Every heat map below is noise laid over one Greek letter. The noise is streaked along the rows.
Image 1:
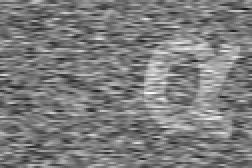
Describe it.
light alpha
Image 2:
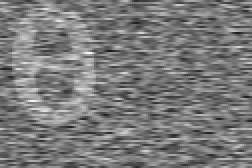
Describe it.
light theta
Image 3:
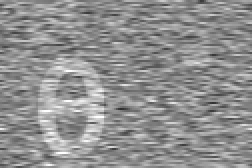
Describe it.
light theta
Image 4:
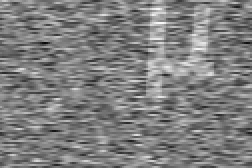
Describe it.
light mu
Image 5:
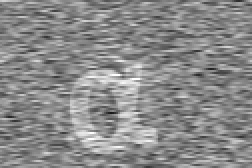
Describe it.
light alpha
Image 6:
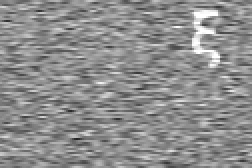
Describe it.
light xi, top right
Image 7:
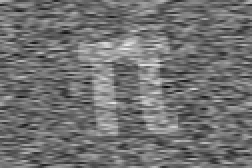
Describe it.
light pi
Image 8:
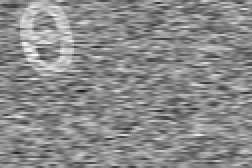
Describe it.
light theta
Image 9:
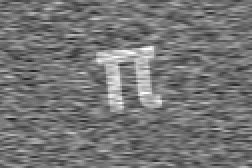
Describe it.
light pi, centre
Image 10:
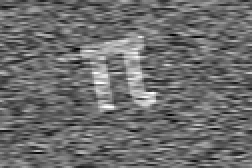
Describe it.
light pi
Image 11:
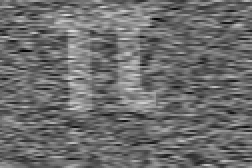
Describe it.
light pi
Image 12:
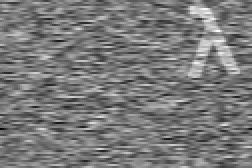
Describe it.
light lambda, top right
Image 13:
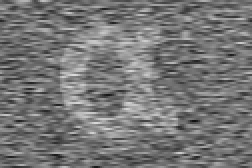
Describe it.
light alpha
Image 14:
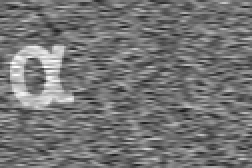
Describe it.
light alpha, middle left
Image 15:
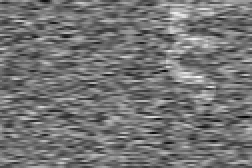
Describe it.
light xi
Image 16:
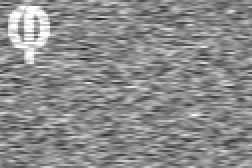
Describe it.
light phi, top left
